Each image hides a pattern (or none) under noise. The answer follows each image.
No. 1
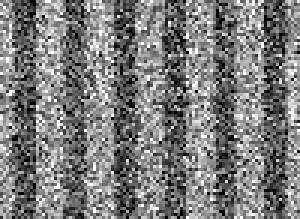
vertical stripes
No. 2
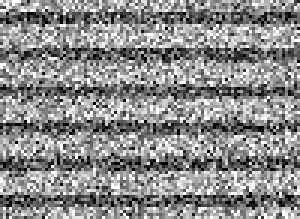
horizontal stripes
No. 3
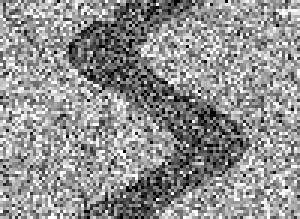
a wavy band
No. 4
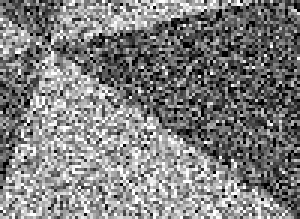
spokes from one point
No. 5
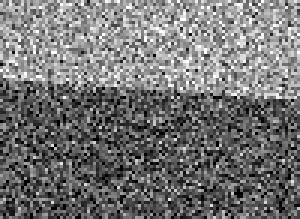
a sharp edge
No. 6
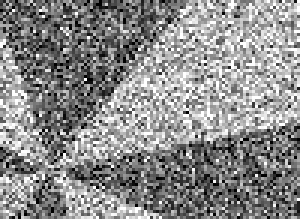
spokes from one point
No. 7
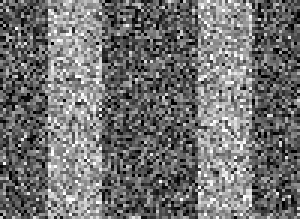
vertical stripes
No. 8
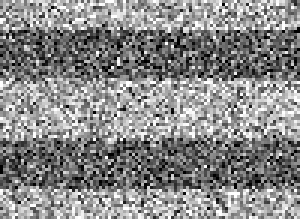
horizontal stripes
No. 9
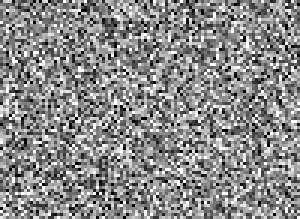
only noise
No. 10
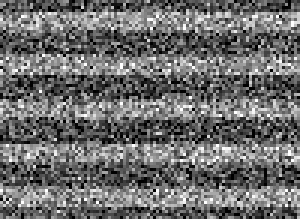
horizontal stripes
